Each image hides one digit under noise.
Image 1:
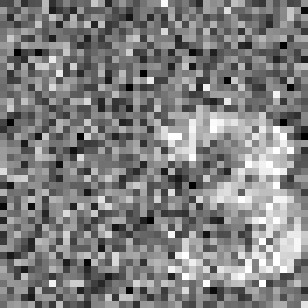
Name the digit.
3
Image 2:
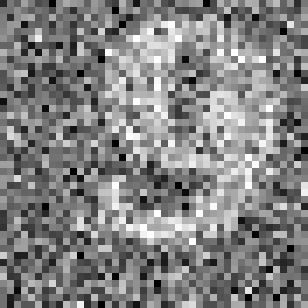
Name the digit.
9
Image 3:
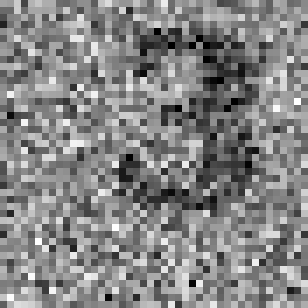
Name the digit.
3
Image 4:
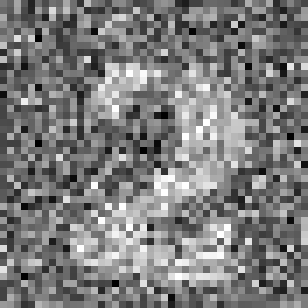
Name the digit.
2
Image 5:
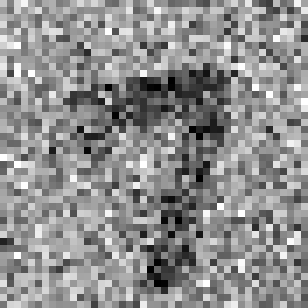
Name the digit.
7
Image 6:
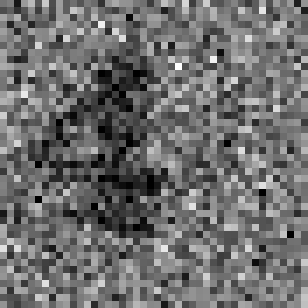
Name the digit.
4
